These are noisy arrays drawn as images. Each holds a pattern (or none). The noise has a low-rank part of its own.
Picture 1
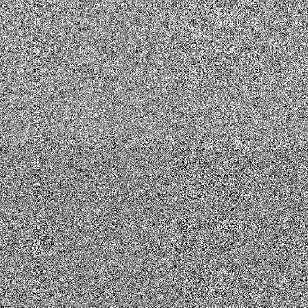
a sharp edge
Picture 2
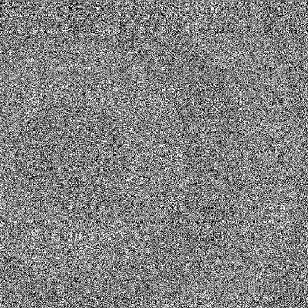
rings round one point
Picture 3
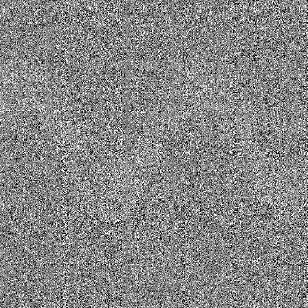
a wavy band
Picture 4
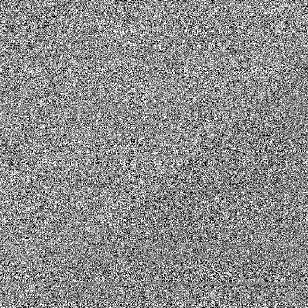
a sharp edge
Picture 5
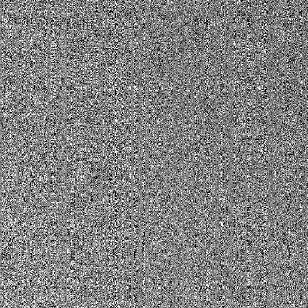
a smooth slope
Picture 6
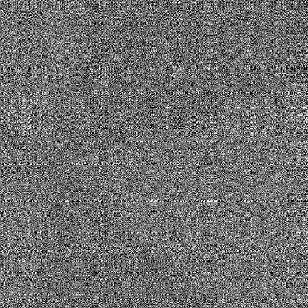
spokes from one point
